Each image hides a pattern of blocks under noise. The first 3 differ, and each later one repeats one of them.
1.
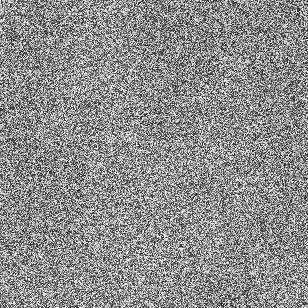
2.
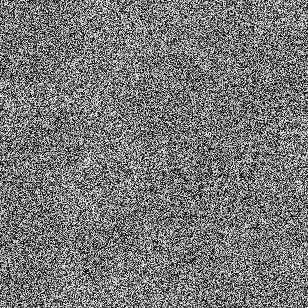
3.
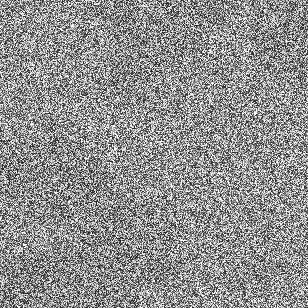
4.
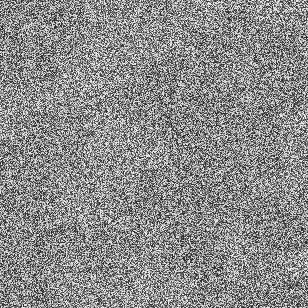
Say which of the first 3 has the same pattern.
2
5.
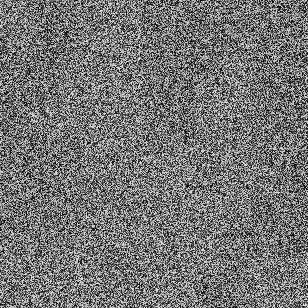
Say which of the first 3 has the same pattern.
1
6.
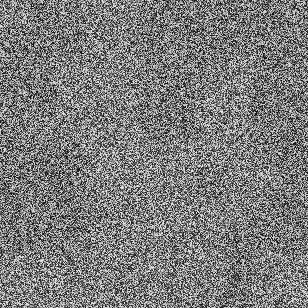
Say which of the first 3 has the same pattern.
1
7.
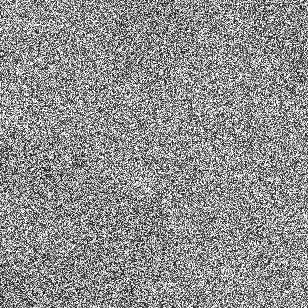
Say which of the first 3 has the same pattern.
3
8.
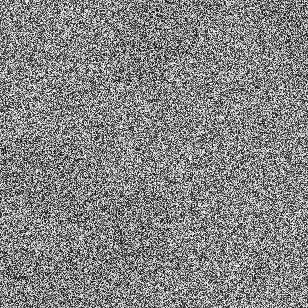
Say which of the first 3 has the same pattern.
3
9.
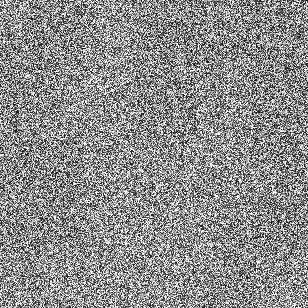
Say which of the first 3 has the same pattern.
1
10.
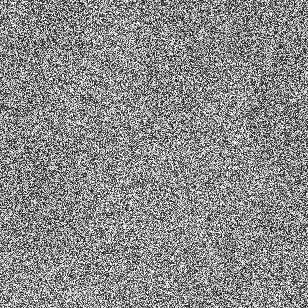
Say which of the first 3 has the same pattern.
1
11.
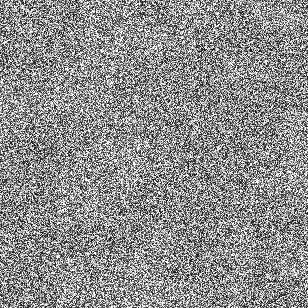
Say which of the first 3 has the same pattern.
2
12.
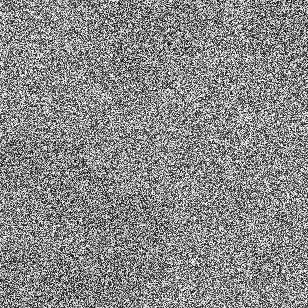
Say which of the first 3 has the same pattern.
3
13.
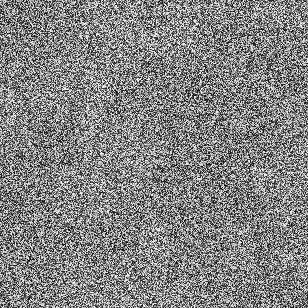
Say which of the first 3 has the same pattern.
2
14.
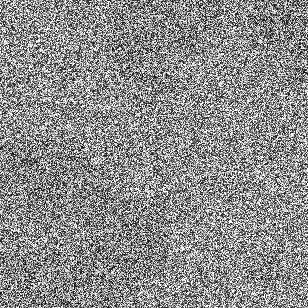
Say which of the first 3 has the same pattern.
3
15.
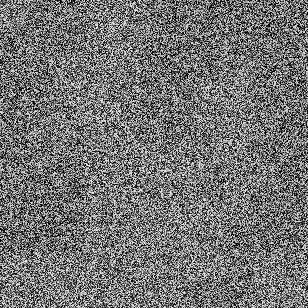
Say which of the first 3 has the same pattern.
1
